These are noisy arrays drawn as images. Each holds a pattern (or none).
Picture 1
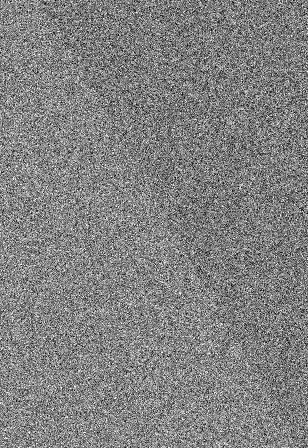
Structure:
a sharp edge
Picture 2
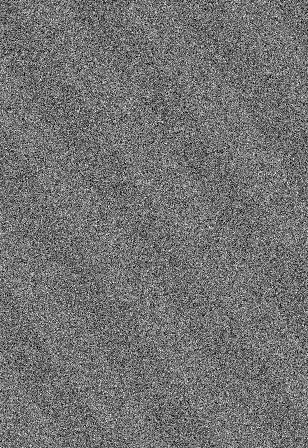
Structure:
diagonal stripes
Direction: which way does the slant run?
top left to bottom right
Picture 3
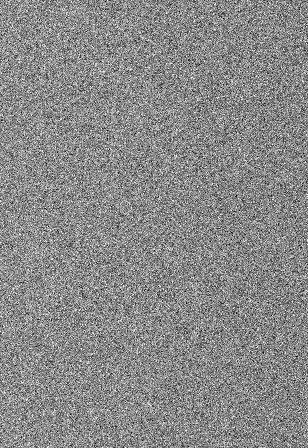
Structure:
a smooth slope
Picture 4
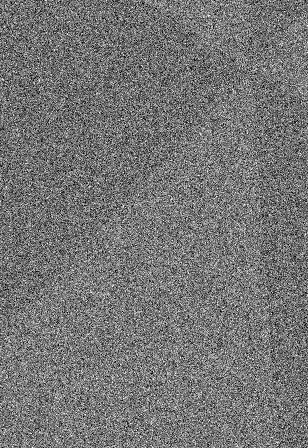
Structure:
spokes from one point
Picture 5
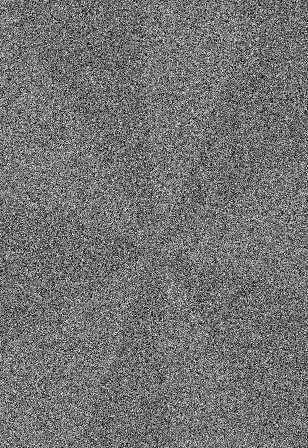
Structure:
spokes from one point
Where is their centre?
centre
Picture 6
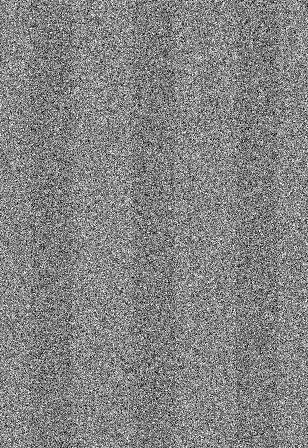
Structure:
vertical stripes
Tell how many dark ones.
3
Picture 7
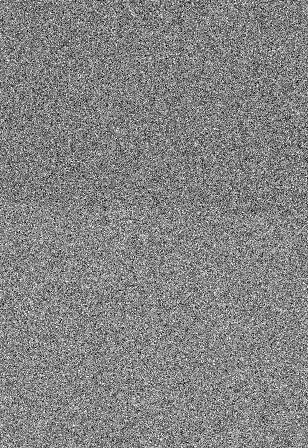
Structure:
a sharp edge
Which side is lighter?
bottom
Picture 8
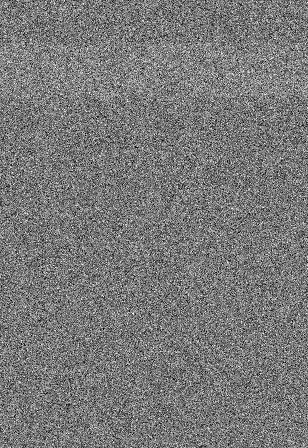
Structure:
one horizontal stripe
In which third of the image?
top
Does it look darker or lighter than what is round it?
lighter
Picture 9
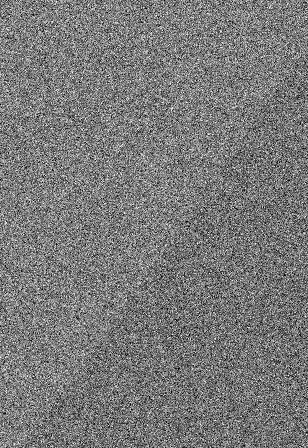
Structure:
a sharp edge
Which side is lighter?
top left
